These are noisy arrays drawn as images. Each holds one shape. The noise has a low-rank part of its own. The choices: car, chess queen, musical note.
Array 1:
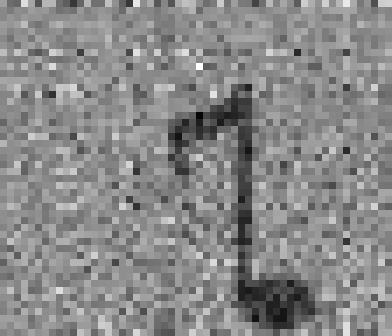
musical note
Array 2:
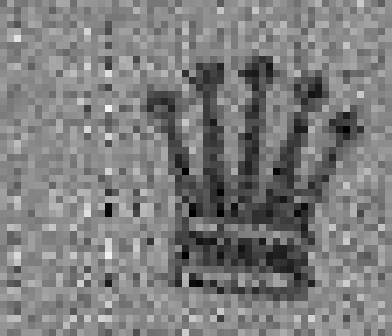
chess queen
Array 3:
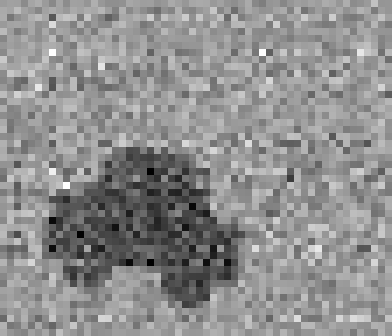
car
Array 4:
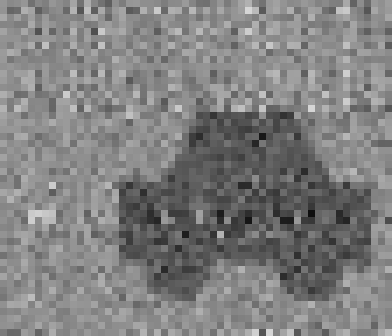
car
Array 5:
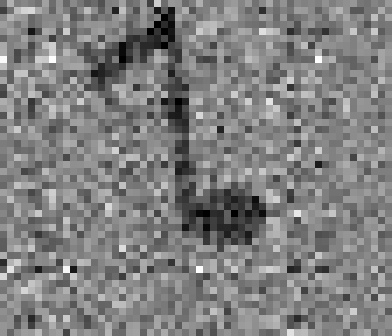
musical note
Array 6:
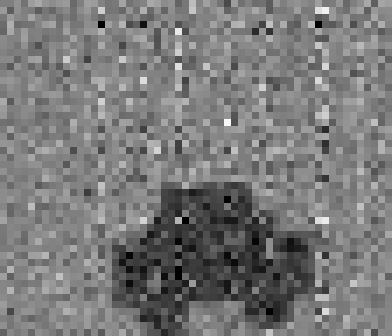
car
